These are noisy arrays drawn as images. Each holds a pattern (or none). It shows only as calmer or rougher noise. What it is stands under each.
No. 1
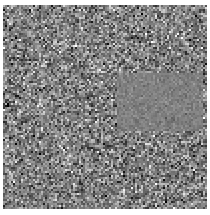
one block
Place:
middle right
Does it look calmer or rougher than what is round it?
calmer
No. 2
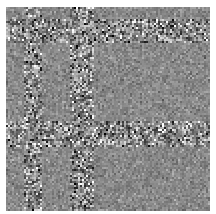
bands of rows crossing bands of columns
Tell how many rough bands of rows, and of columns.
2 and 2
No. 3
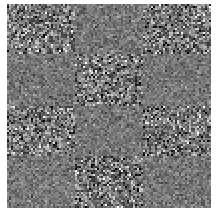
a checkerboard
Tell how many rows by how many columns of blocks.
4 by 3
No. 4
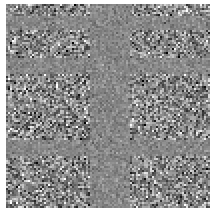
bands of rows crossing bands of columns
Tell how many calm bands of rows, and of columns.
3 and 1
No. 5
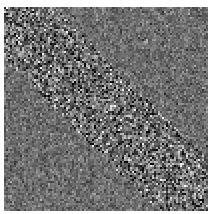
a diagonal band
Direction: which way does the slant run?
top left to bottom right
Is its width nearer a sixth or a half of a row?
a half
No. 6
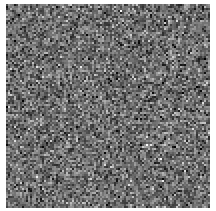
only noise
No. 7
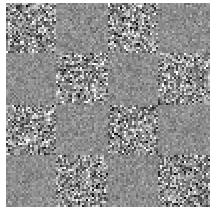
a checkerboard
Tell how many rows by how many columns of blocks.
4 by 4
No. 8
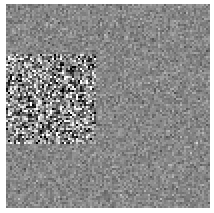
one block
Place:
middle left
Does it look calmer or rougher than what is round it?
rougher
